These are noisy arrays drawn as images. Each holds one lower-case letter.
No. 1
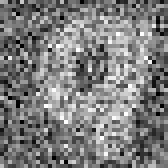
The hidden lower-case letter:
q
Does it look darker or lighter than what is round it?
lighter
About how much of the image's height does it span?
nearly all
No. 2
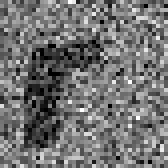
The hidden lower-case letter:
r
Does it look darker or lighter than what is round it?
darker
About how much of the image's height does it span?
two thirds
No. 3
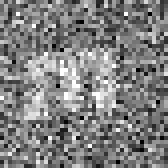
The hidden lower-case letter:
m
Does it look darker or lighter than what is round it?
lighter
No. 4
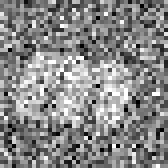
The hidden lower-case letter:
m
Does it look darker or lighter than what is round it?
lighter
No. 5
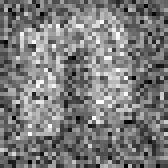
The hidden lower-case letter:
n
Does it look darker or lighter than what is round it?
lighter
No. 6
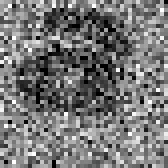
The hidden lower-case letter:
a
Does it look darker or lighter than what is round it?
darker
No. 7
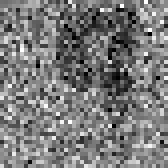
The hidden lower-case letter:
q
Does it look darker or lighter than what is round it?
darker
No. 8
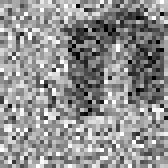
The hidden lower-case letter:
n
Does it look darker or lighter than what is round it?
darker
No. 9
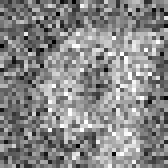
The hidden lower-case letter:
q
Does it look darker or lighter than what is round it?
lighter
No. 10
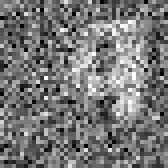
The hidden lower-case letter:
q
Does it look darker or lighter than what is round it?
lighter
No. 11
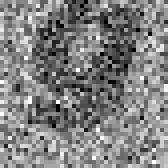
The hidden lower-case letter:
g
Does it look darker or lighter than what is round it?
darker
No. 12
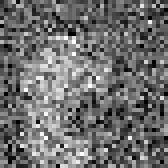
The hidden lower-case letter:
t
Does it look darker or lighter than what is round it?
lighter
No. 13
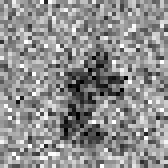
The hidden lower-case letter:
t
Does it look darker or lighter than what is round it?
darker
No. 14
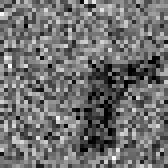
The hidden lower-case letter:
r
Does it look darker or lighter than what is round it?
darker
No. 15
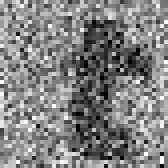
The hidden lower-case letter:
t
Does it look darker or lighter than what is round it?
darker
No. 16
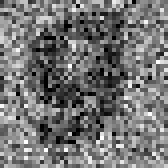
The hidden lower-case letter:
g
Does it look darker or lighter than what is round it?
darker
